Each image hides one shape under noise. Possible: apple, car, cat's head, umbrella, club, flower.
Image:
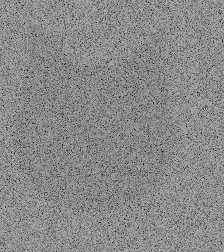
cat's head
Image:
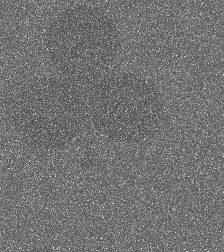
club
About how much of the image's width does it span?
two thirds
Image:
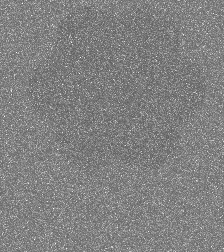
flower
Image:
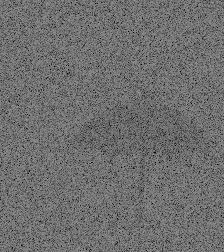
umbrella
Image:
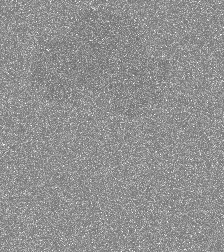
car
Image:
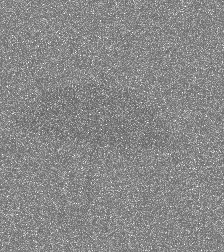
umbrella
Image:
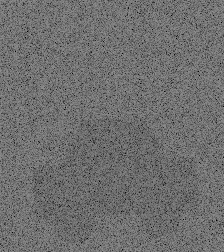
car
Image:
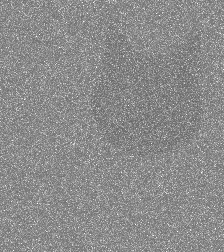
cat's head
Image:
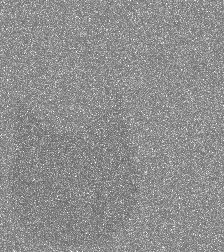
cat's head
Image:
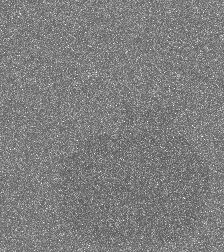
apple
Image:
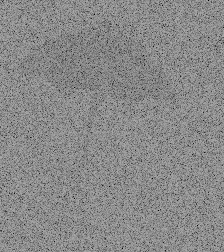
umbrella
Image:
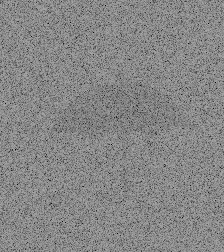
umbrella
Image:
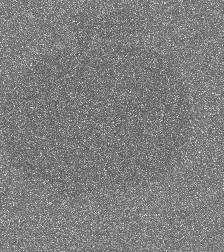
apple
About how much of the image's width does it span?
nearly all
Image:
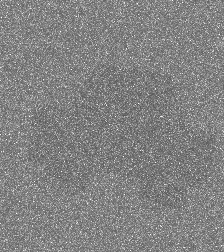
car
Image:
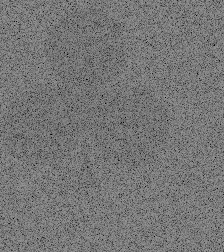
club
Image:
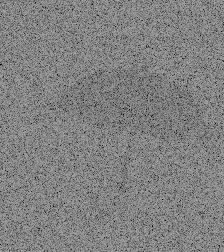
umbrella
